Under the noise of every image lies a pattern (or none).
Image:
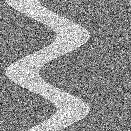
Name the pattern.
a wavy band
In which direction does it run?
top to bottom
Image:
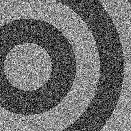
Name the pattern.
rings round one point
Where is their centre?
middle left
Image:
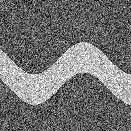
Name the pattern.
a wavy band
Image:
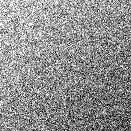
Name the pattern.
a smooth slope
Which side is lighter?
top left
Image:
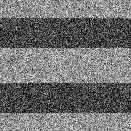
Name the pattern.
horizontal stripes
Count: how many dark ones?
2
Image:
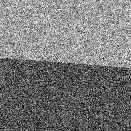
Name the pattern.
a sharp edge
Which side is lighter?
top
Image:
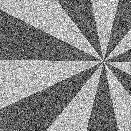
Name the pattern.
spokes from one point
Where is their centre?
middle right
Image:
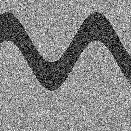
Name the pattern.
a wavy band
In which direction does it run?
left to right
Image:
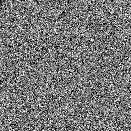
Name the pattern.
only noise
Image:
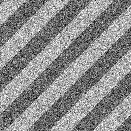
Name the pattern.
diagonal stripes
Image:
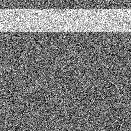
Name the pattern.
one horizontal stripe
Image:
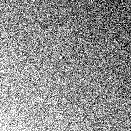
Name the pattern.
a smooth slope
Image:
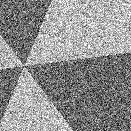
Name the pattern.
spokes from one point
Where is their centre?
middle left
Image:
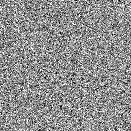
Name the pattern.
only noise
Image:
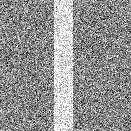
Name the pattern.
one vertical stripe
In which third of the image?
middle
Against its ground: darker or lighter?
lighter
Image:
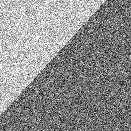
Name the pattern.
a sharp edge
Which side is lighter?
top left
